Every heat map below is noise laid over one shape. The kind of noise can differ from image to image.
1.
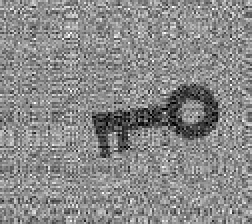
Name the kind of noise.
low rank plus noise
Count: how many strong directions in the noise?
two
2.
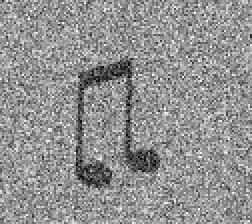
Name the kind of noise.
independent entries
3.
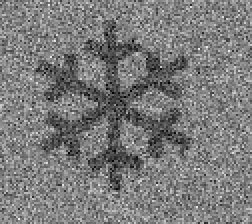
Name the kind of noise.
independent entries
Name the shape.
snowflake
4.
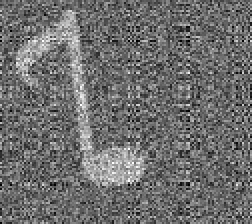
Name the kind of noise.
low rank plus noise
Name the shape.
musical note
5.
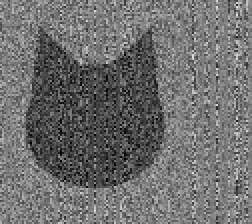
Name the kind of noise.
columns of uneven size
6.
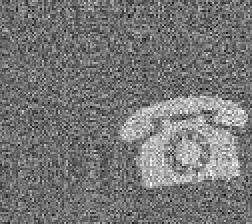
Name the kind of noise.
low rank plus noise
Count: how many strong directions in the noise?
five to eight
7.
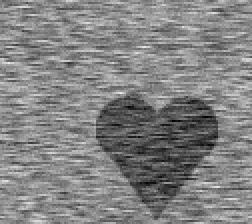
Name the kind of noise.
streaked along the rows
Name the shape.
heart
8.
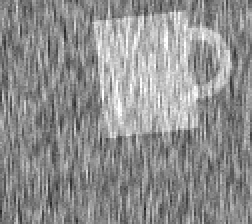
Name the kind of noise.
streaked along the columns
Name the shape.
cup
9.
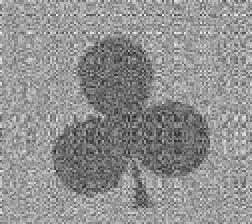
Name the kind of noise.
low rank plus noise
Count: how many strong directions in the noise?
one
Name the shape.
club
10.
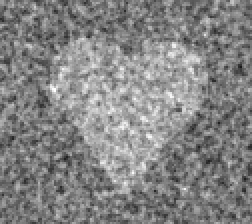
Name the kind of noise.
blotchy
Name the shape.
heart
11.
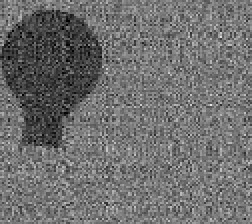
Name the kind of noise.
low rank plus noise
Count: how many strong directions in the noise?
three or four
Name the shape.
light bulb
